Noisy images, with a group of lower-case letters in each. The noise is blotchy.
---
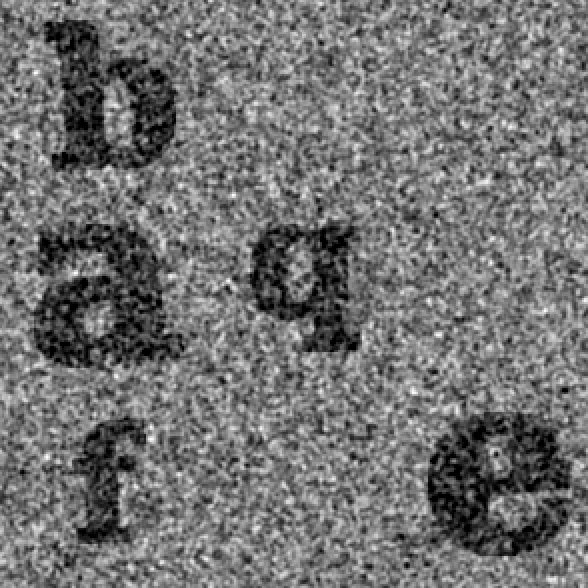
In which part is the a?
middle left
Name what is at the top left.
b
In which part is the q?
centre
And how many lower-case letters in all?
5
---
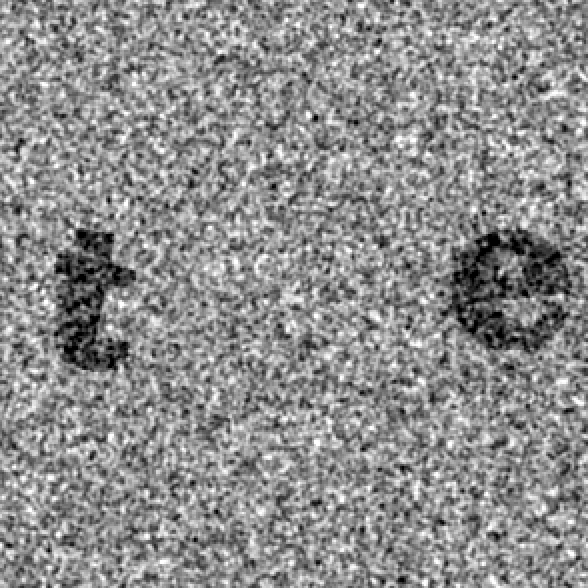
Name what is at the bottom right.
nothing
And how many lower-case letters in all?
2
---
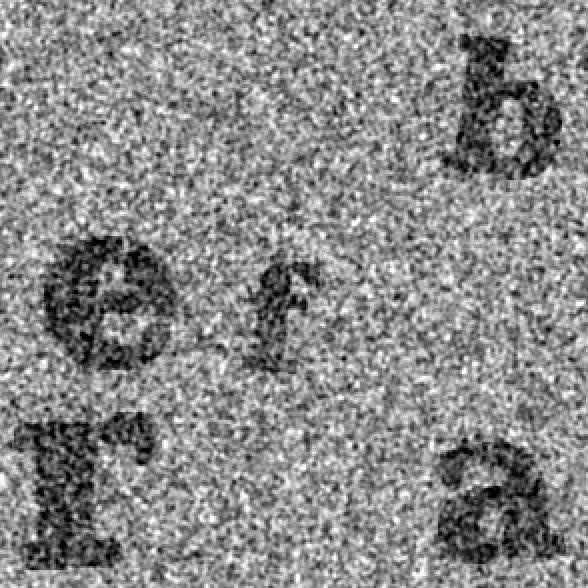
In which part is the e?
middle left
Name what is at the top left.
nothing
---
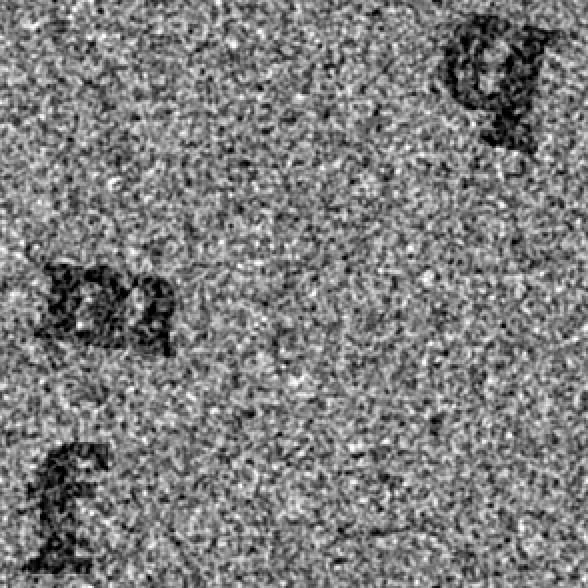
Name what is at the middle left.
m
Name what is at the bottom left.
f
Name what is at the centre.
nothing
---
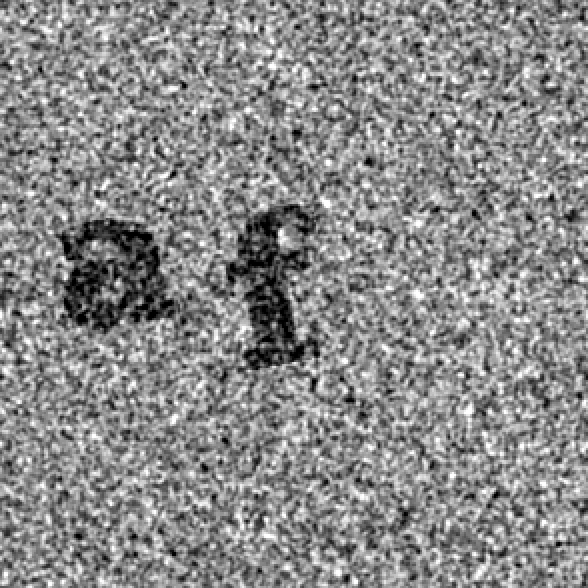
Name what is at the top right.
nothing
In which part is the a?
middle left
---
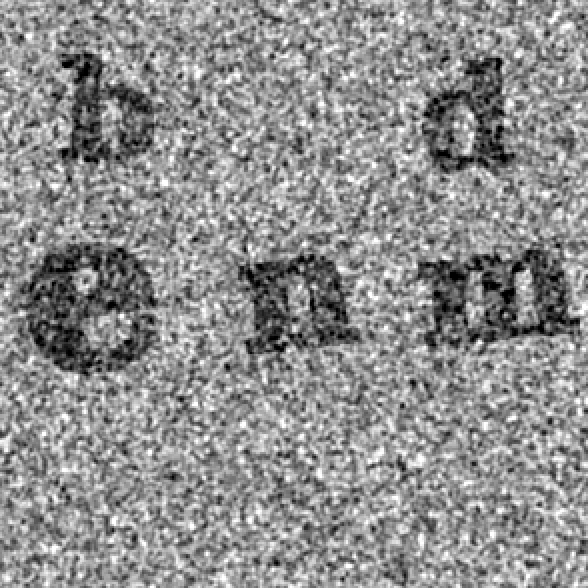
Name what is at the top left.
b
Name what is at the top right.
d
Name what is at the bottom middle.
nothing
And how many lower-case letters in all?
5
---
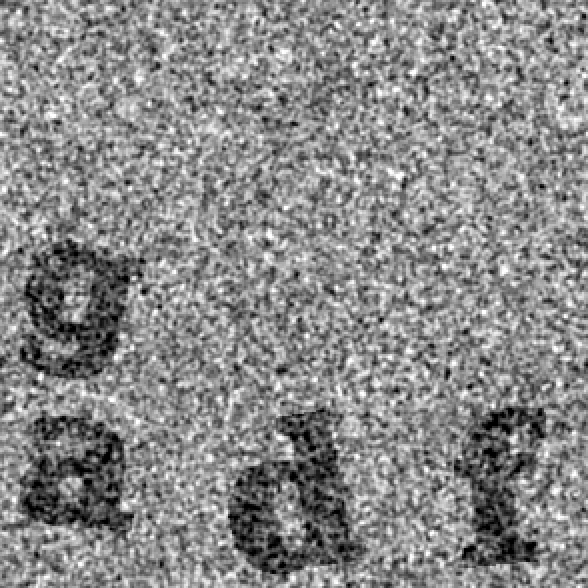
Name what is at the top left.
nothing
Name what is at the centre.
nothing
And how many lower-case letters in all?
4
